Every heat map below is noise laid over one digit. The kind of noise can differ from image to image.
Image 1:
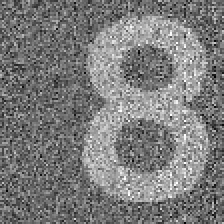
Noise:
columns of uneven size
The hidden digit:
8
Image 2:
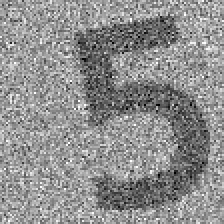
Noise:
low rank plus noise
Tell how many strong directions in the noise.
two
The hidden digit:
5
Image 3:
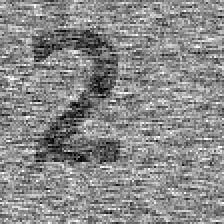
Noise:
streaked along the rows
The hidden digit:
2
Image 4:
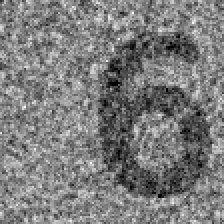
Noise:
blotchy
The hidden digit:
6
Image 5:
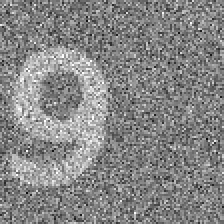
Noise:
independent entries
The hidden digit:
9
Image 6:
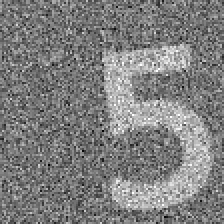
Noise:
low rank plus noise
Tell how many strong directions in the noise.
five to eight
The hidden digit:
5
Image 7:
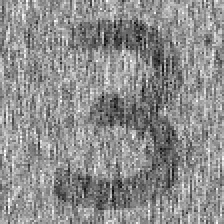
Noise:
streaked along the columns
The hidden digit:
3
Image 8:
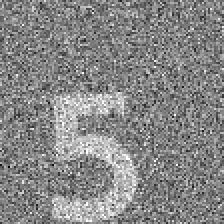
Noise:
low rank plus noise
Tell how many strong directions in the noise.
five to eight
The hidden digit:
5
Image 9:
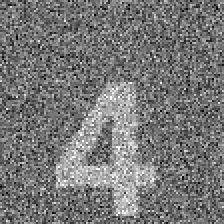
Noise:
independent entries
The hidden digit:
4
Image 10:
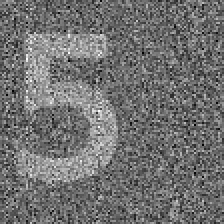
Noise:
columns of uneven size
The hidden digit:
5
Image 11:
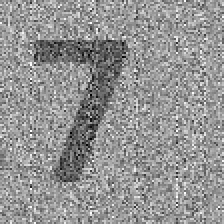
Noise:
columns of uneven size
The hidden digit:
7
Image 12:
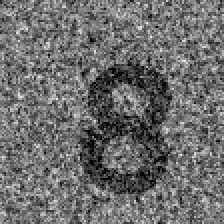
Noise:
blotchy
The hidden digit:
8
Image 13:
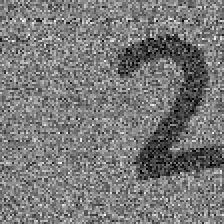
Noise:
rows of uneven size
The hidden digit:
2
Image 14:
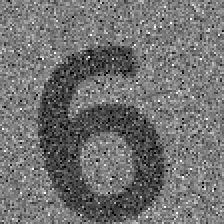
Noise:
heavy tails
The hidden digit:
6
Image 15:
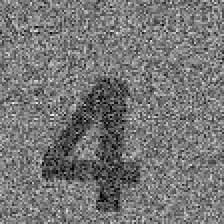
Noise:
low rank plus noise
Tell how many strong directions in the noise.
one
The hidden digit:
4
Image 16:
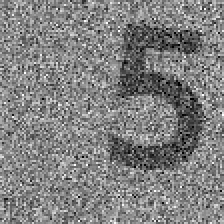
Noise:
low rank plus noise
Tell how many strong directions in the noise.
one
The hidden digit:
5
